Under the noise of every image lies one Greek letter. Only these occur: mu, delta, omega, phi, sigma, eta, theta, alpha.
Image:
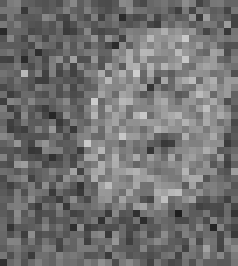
theta
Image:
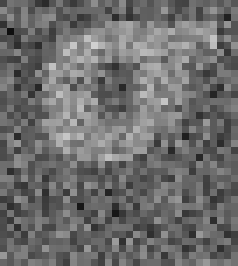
sigma
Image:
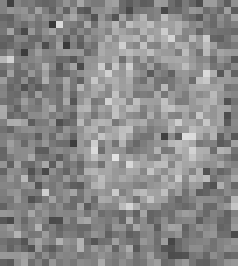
theta
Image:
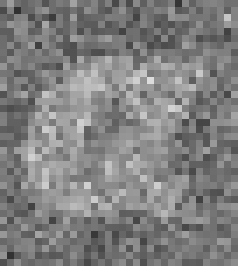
alpha
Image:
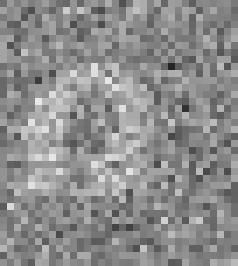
omega
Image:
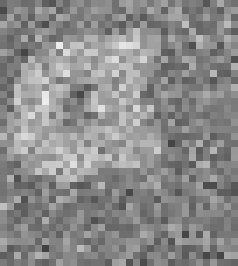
alpha
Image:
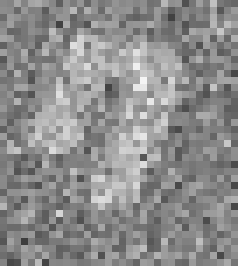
eta
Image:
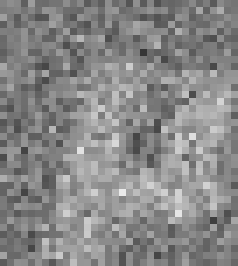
mu
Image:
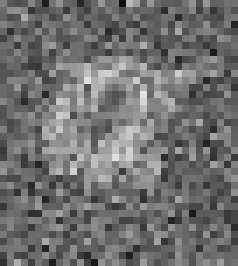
alpha
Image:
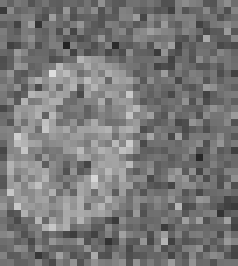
theta
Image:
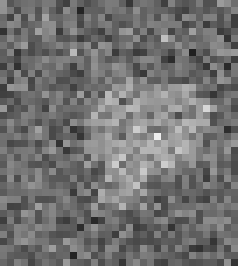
phi
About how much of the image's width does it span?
half
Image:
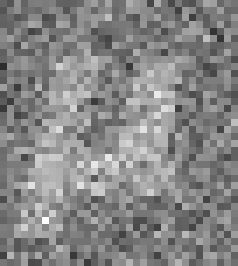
mu
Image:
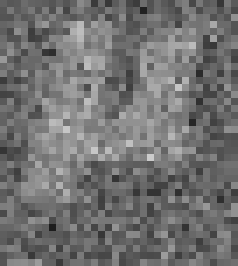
mu
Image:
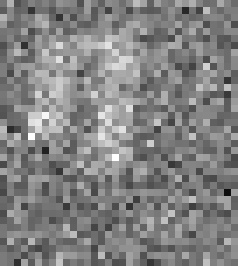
eta
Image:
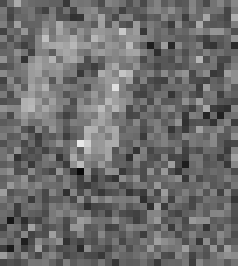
eta
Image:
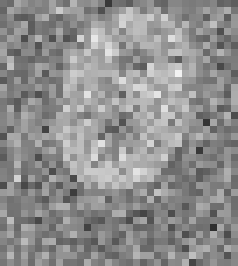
theta
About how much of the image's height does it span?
two thirds
